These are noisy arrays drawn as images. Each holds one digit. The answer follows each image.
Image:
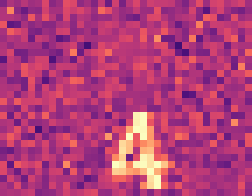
light 4, bottom middle
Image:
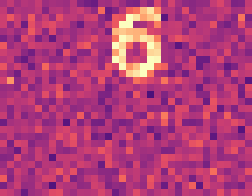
light 6, top middle
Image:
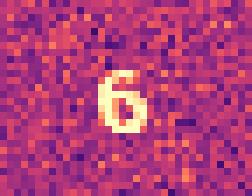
light 6, centre
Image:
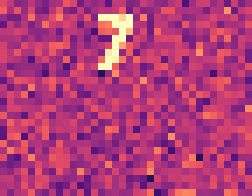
light 7, top middle
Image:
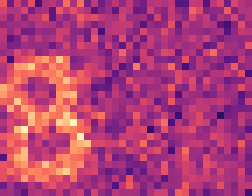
light 8
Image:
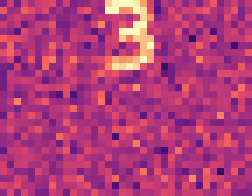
light 3, top middle
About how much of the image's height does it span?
a third
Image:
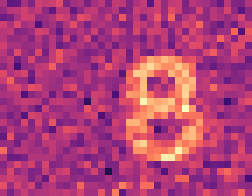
light 8
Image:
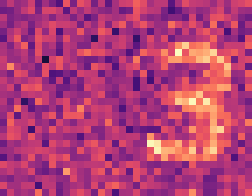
light 3
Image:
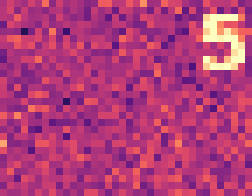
light 5, top right
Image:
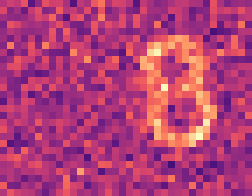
light 8
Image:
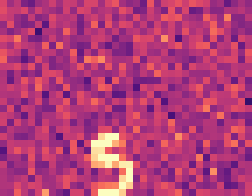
light 5, bottom middle
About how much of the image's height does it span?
a third
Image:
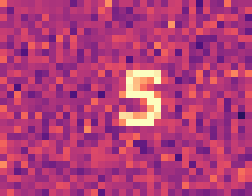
light 5, centre
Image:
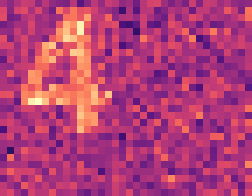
light 4
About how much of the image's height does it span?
two thirds
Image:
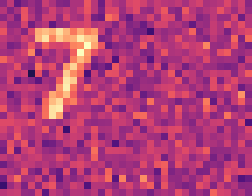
light 7
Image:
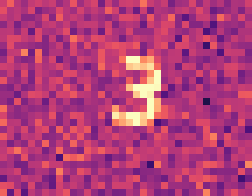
light 3, centre
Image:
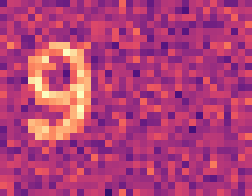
light 9
